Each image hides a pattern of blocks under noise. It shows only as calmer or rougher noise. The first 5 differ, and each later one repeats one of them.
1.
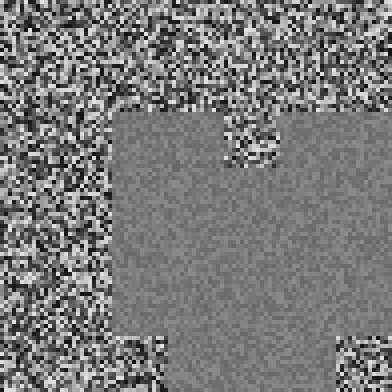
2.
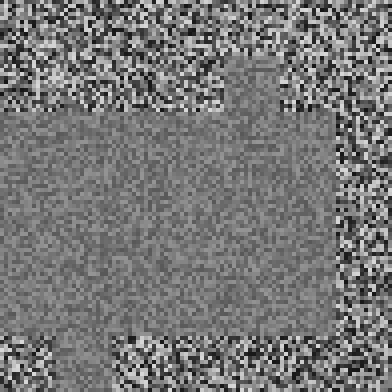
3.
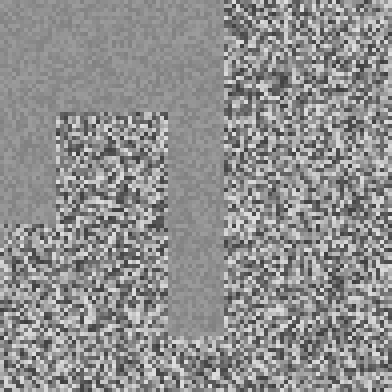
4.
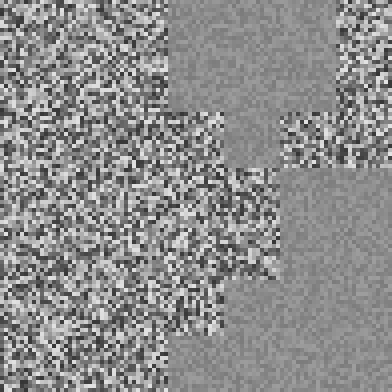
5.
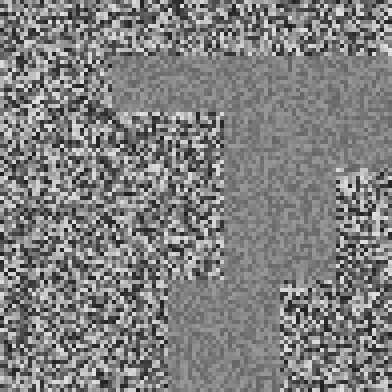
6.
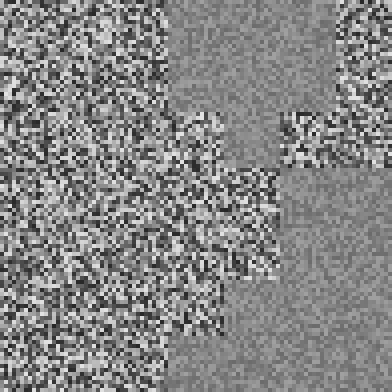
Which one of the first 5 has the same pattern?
4
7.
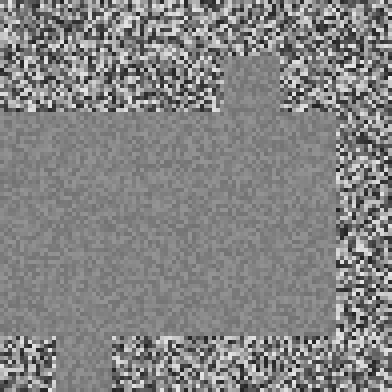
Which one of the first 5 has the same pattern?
2
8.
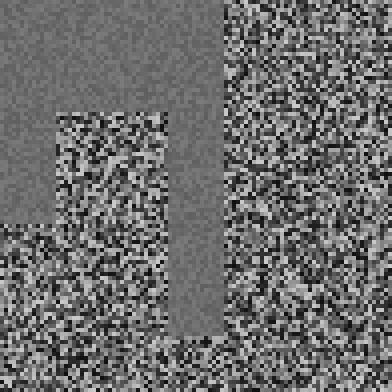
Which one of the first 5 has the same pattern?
3
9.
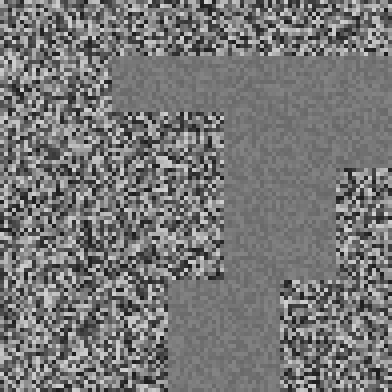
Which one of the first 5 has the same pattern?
5
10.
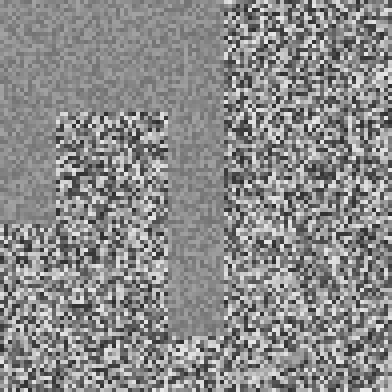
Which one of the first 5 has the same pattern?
3
